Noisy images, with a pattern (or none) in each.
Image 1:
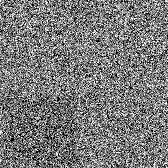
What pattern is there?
one block
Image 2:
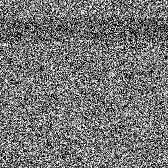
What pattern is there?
one band of rows
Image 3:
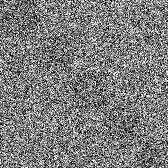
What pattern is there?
blocks along the diagonal
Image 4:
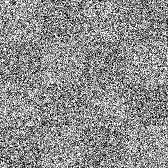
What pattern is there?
a checkerboard
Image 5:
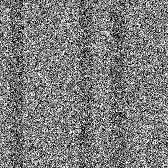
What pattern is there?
bands of columns
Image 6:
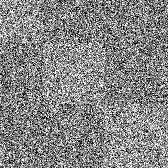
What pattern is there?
blocks along the diagonal
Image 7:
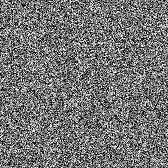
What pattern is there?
only noise
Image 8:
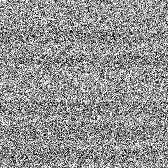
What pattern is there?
bands of rows
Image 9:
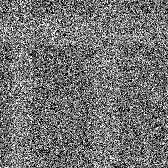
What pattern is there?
bands of rows crossing bands of columns
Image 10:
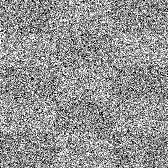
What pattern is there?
a checkerboard
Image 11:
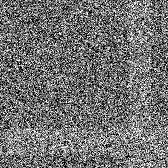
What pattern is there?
bands of rows crossing bands of columns
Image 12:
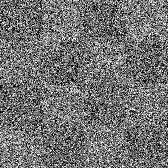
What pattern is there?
a checkerboard
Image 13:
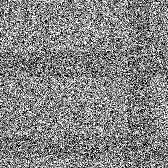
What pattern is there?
bands of rows crossing bands of columns
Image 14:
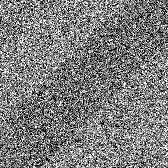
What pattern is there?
a diagonal band
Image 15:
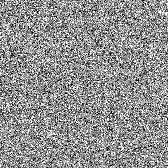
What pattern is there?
only noise
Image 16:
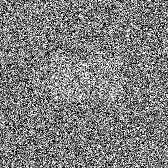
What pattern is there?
one block
